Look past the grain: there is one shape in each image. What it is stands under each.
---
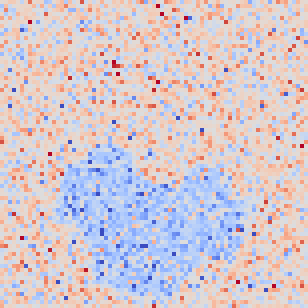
car
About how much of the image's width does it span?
two thirds
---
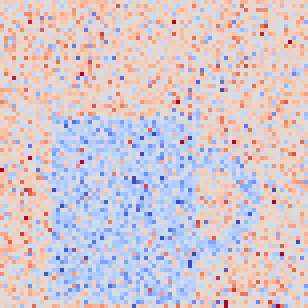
cup
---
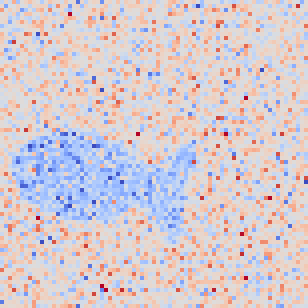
fish
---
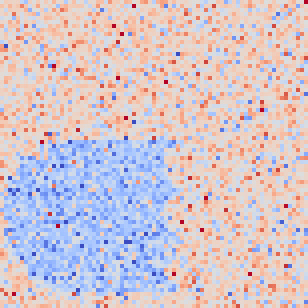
ghost
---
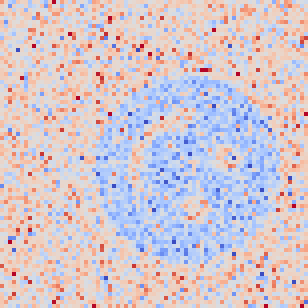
smiling face
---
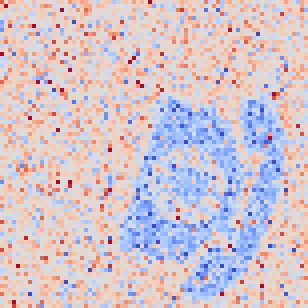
telephone
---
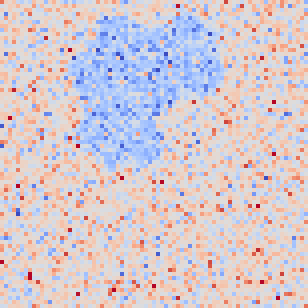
car
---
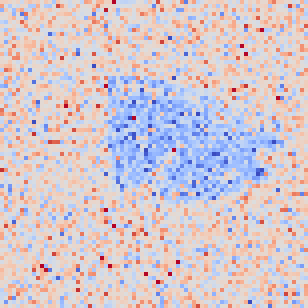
chess knight
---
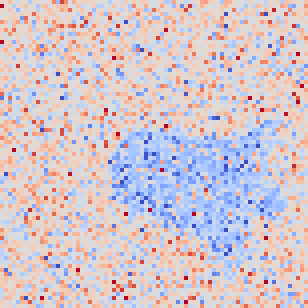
bell
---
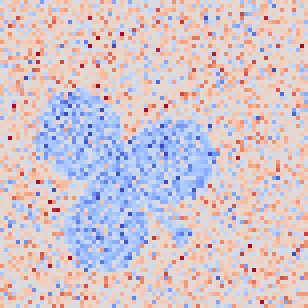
club
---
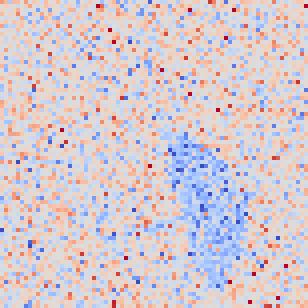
umbrella
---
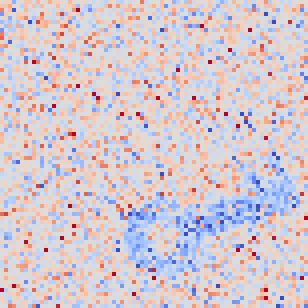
key
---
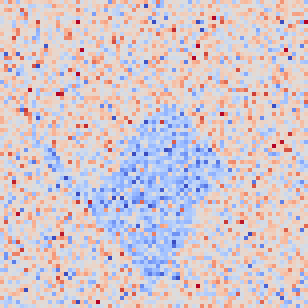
flag
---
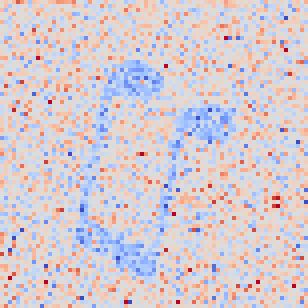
pair of musical notes
